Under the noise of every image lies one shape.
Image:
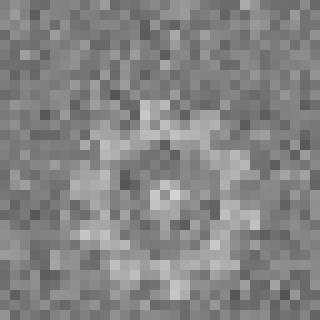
gear
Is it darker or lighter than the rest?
lighter
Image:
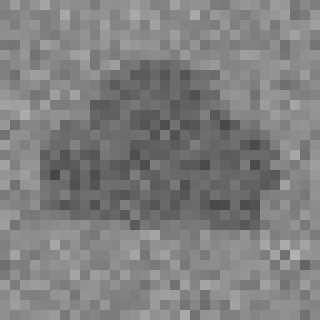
cloud
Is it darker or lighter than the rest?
darker
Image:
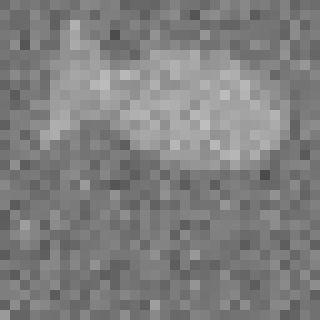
fish
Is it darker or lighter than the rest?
lighter
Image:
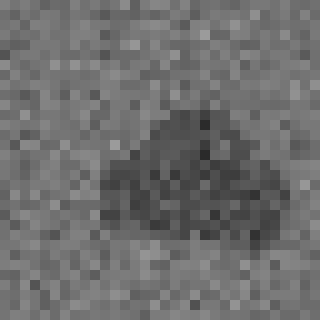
cloud
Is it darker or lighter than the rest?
darker
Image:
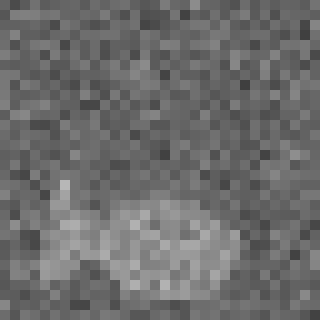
fish
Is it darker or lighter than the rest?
lighter
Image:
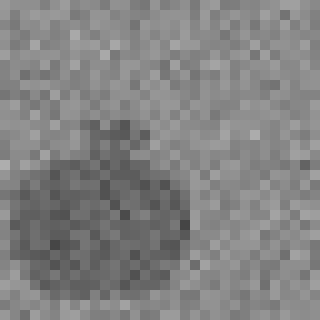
apple
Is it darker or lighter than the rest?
darker
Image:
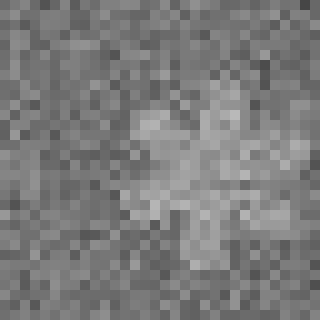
asterisk
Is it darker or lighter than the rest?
lighter
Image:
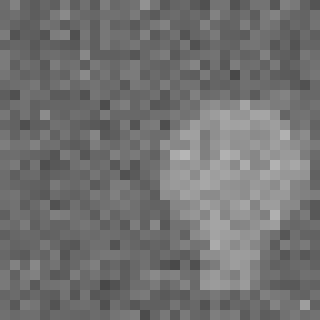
light bulb
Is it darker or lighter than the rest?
lighter
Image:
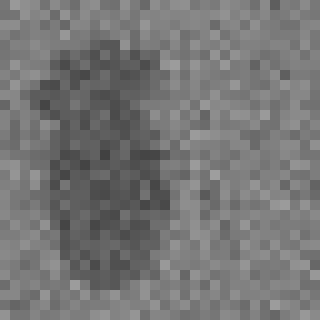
footprint
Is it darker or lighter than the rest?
darker
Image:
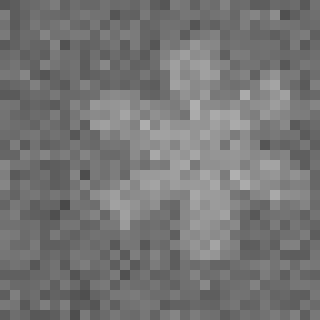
asterisk
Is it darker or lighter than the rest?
lighter
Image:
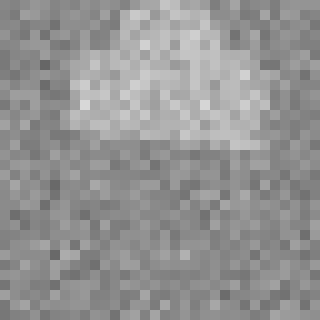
cloud
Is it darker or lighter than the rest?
lighter
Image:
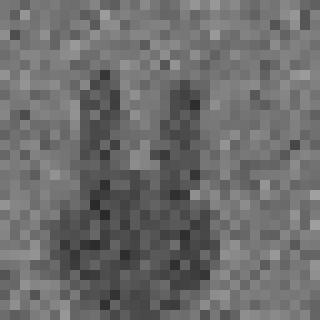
rabbit's head
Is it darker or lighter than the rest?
darker
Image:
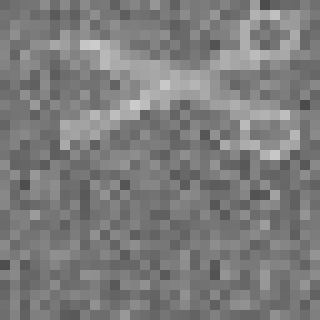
pair of scissors
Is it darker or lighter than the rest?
lighter
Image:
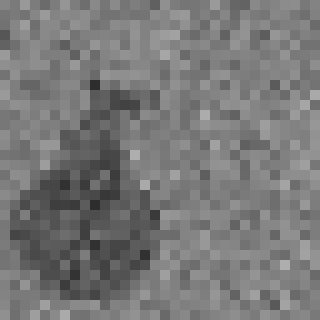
pear
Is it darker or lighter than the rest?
darker
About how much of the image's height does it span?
two thirds
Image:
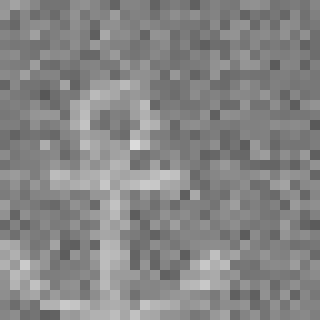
anchor
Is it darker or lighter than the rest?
lighter
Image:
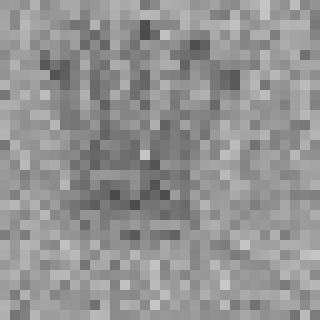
chess queen
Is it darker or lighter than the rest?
darker
